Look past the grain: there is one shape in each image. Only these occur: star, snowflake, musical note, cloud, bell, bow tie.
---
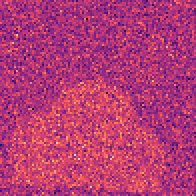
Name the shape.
cloud
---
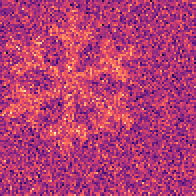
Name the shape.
snowflake
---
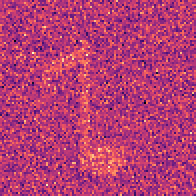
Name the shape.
musical note
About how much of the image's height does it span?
two thirds
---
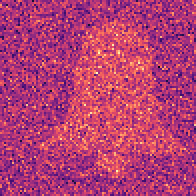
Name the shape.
bell
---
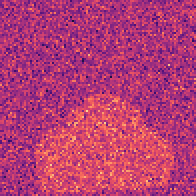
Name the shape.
cloud
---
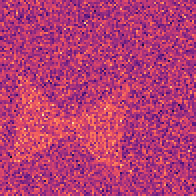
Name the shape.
bow tie
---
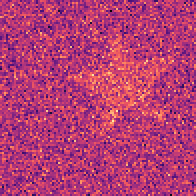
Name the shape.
star
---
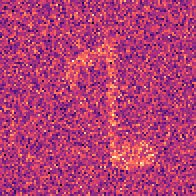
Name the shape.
musical note
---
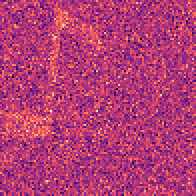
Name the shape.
musical note
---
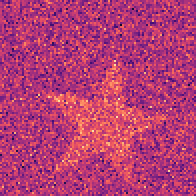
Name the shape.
star
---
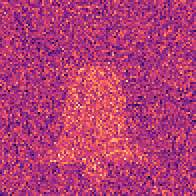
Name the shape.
bell
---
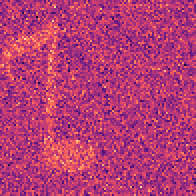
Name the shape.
musical note
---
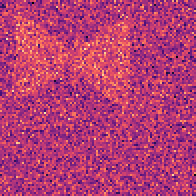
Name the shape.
bow tie
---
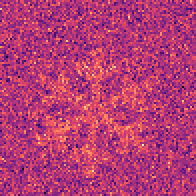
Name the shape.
snowflake
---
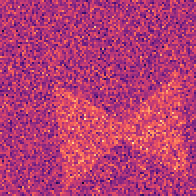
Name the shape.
bow tie
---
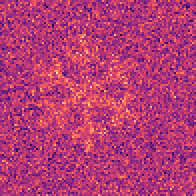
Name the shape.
snowflake
